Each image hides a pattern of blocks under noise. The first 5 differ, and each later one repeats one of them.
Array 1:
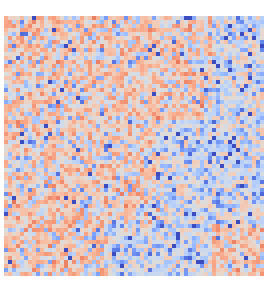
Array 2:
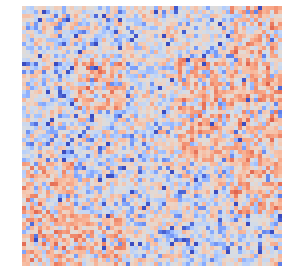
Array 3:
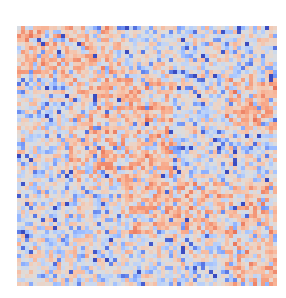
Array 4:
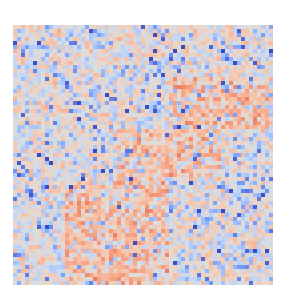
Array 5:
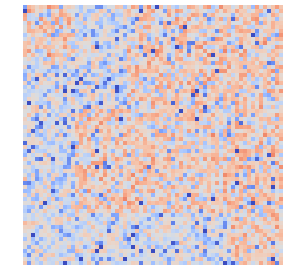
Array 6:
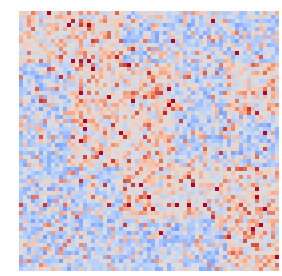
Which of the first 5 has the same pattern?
3
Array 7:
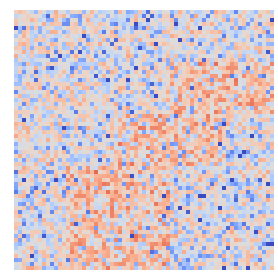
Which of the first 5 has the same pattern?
4
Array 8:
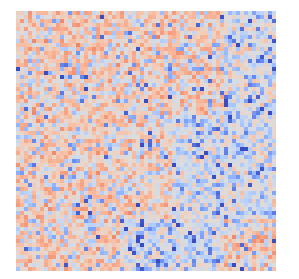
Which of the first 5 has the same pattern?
1
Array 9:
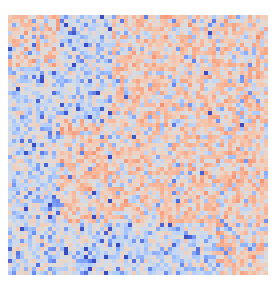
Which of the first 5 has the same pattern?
5
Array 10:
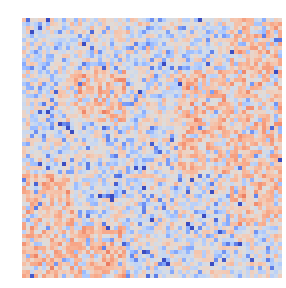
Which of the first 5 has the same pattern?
2
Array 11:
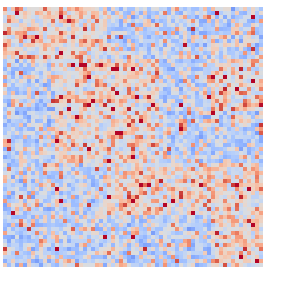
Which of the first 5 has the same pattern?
3
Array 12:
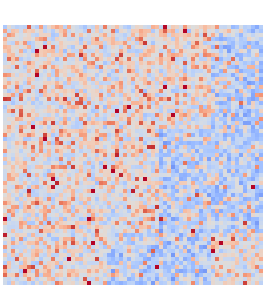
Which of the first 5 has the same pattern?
1
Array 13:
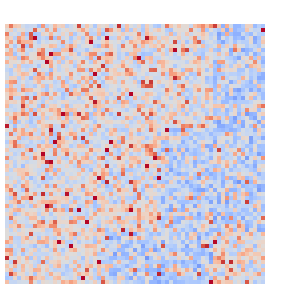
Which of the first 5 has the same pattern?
1
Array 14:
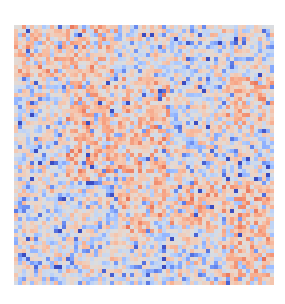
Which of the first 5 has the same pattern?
3
